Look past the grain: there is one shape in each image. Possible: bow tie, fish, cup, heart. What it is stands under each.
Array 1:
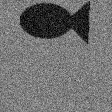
fish
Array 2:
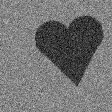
heart
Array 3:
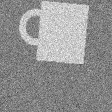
cup
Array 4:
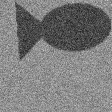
fish
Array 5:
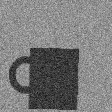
cup
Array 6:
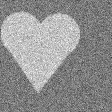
heart
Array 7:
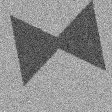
bow tie
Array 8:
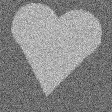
heart
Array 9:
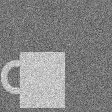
cup
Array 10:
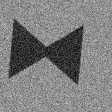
bow tie
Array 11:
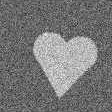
heart
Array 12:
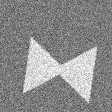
bow tie
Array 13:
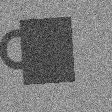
cup
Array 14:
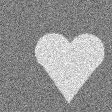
heart
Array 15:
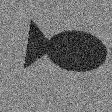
fish
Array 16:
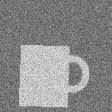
cup
